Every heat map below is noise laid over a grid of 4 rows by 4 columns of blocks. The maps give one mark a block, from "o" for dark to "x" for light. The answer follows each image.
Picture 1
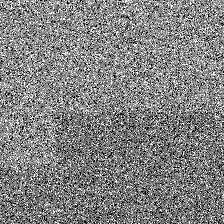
xxxx
xxxx
xooo
oooo
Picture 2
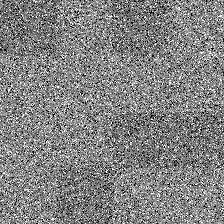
oxox
xxxx
xxoo
xoxx
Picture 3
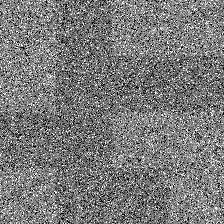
xoxx
xooo
ooxx
xoox
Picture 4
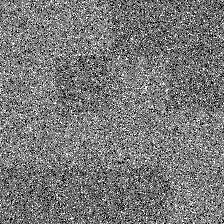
xxoo
xoxo
xxxx
ooox
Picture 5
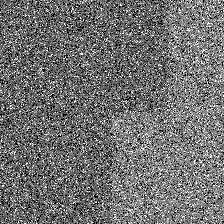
ooox
ooox
ooxx
ooxx
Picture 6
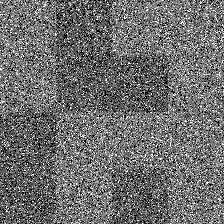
xoxx
xoox
oxxx
oxox
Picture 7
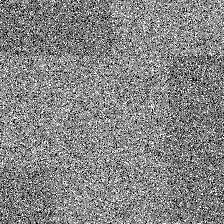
ooxx
xxxo
xxxo
oxxo
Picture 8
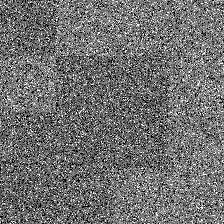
oxxx
xoox
ooox
ooxx
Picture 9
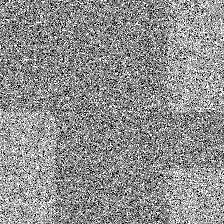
ooox
ooox
xooo
xoox
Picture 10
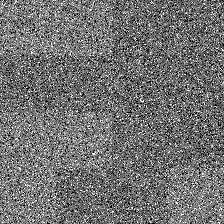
xxoo
oooo
xxoo
xoox
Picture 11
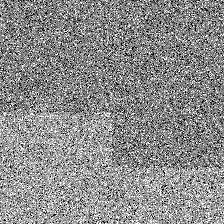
oooo
oooo
xxoo
xxxx
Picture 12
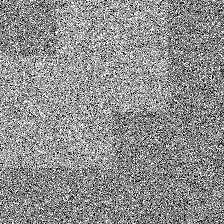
oxxo
xxxo
xxoo
oooo
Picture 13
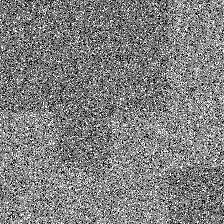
ooox
ooox
xoxx
xxxo
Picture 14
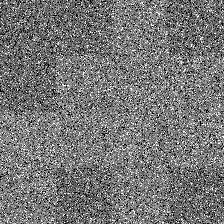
ooxo
oxxx
xxxx
xoxo
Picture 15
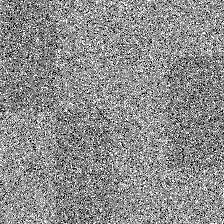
oxxx
oxxo
xoxo
xoxx
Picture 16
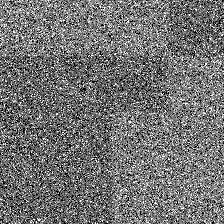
xxxo
ooox
ooxx
ooxx
